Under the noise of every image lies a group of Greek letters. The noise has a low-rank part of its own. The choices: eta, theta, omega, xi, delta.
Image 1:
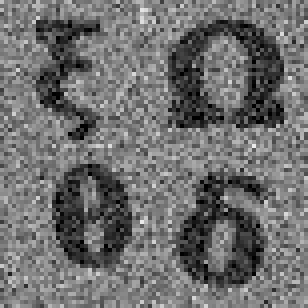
top left: xi; top right: omega; bottom left: theta; bottom right: delta
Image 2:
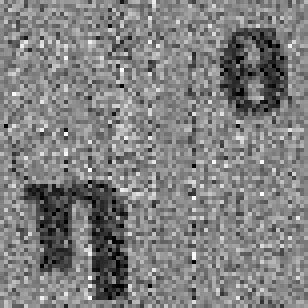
top right: theta; bottom left: eta
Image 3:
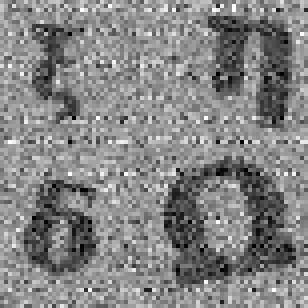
top left: xi; top right: eta; bottom left: delta; bottom right: omega
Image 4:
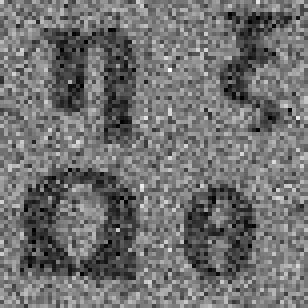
top left: eta; top right: xi; bottom left: omega; bottom right: theta
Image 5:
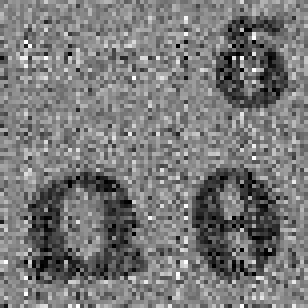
top right: delta; bottom left: omega; bottom right: theta
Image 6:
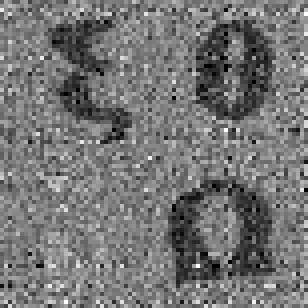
top left: xi; top right: theta; bottom right: omega
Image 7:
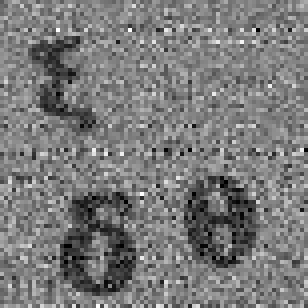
top left: xi; bottom left: delta; bottom right: theta
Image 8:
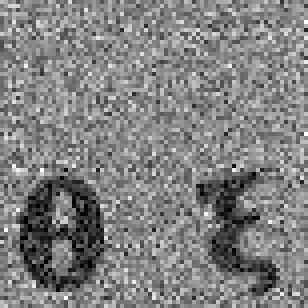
bottom left: theta; bottom right: xi
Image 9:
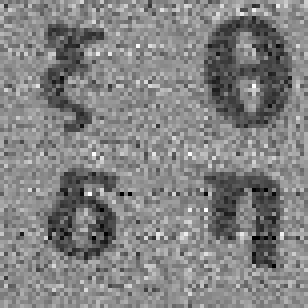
top left: xi; top right: theta; bottom left: delta; bottom right: eta
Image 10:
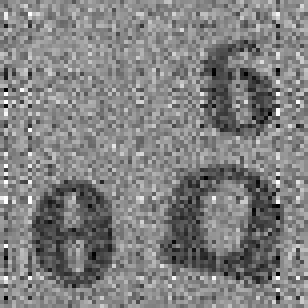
top right: delta; bottom left: theta; bottom right: omega
